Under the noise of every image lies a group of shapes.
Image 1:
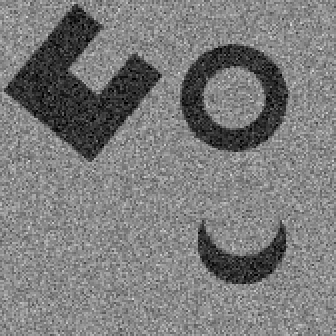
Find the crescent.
bottom right
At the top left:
square with a notch
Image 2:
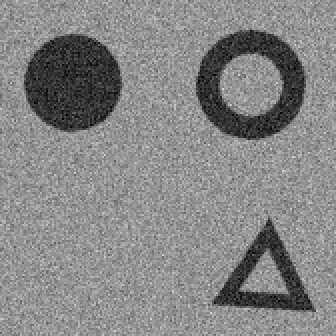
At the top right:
ring
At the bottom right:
triangle frame
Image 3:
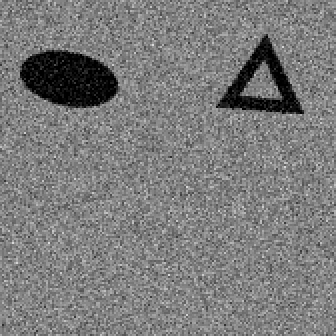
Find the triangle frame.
top right
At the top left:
ellipse
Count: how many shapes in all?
2
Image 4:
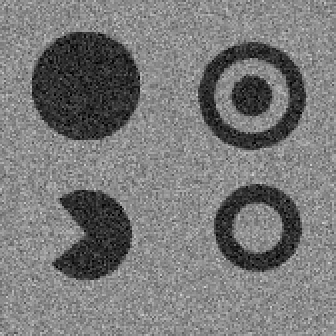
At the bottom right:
ring
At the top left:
disc
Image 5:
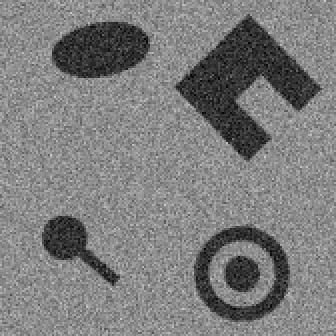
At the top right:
square with a notch
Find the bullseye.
bottom right
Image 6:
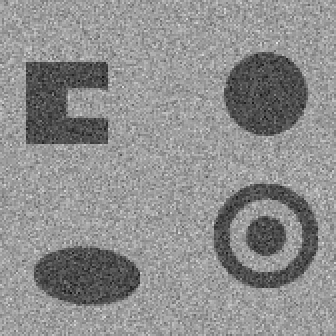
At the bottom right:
bullseye
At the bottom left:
ellipse
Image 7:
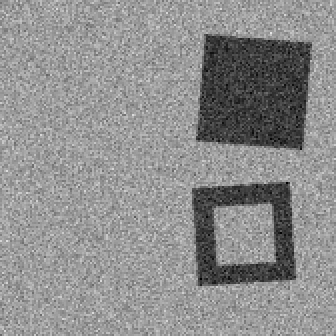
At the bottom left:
nothing
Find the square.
top right
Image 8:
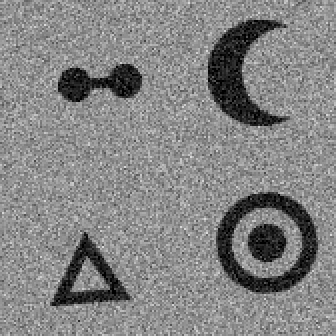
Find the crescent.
top right
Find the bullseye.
bottom right
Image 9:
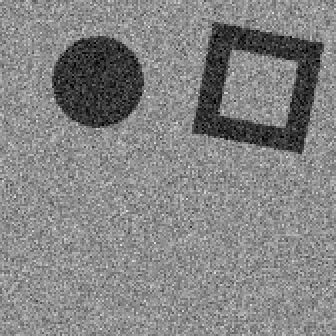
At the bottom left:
nothing
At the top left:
disc
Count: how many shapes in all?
2
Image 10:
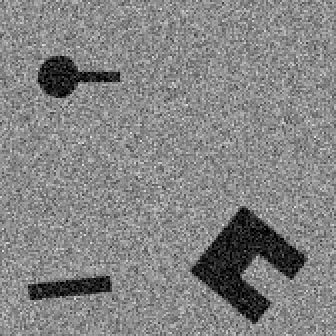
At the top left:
lollipop
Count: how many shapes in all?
3
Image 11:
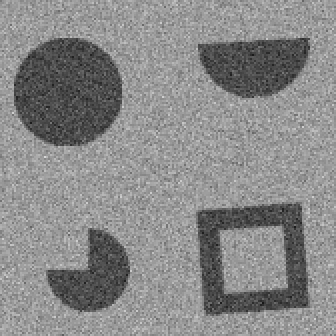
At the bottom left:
disc with a wedge cut out
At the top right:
half disc
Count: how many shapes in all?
4
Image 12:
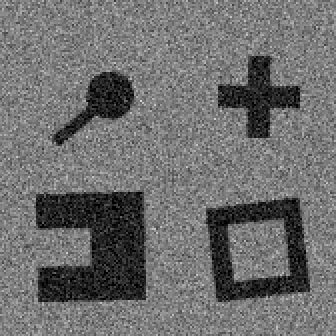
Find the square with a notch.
bottom left
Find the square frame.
bottom right
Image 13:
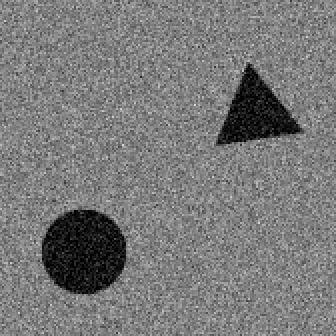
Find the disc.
bottom left
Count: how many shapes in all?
2
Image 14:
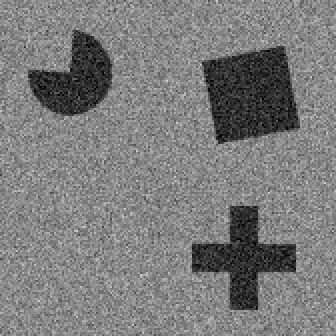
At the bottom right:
cross
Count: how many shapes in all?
3
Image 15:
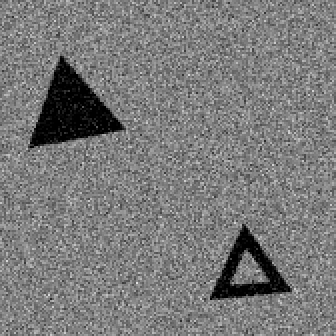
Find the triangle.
top left
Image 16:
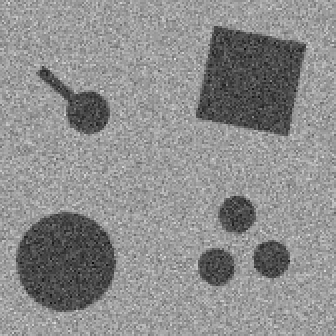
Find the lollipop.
top left
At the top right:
square
